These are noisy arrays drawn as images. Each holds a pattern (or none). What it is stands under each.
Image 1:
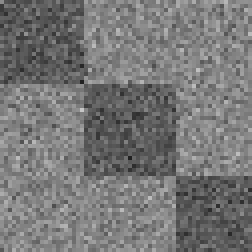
blocks along the diagonal
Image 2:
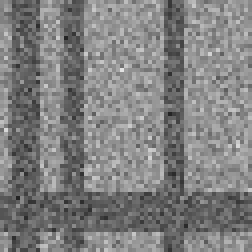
bands of rows crossing bands of columns
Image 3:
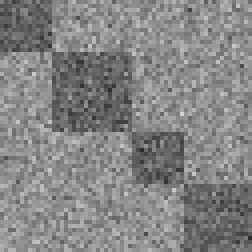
blocks along the diagonal
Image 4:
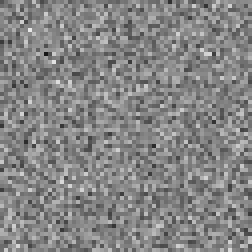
only noise
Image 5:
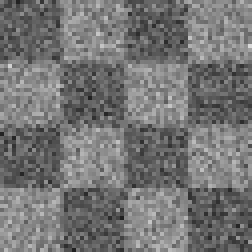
a checkerboard
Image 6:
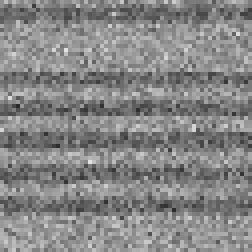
bands of rows
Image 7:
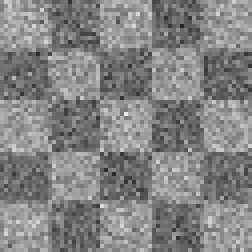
a checkerboard
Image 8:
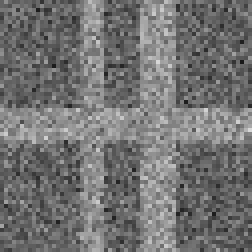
bands of rows crossing bands of columns
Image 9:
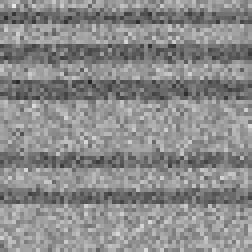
bands of rows
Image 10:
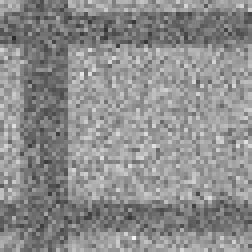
bands of rows crossing bands of columns
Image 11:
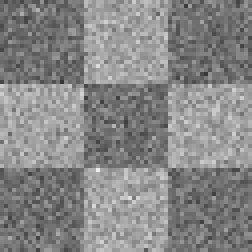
a checkerboard
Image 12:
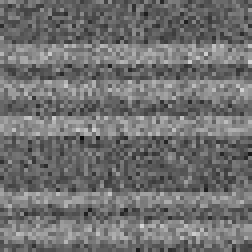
bands of rows
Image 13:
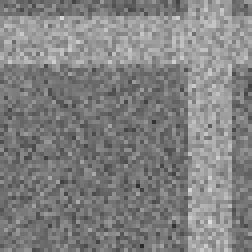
bands of rows crossing bands of columns
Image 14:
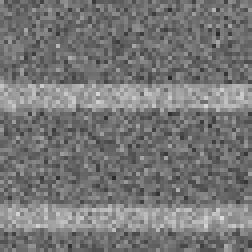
bands of rows
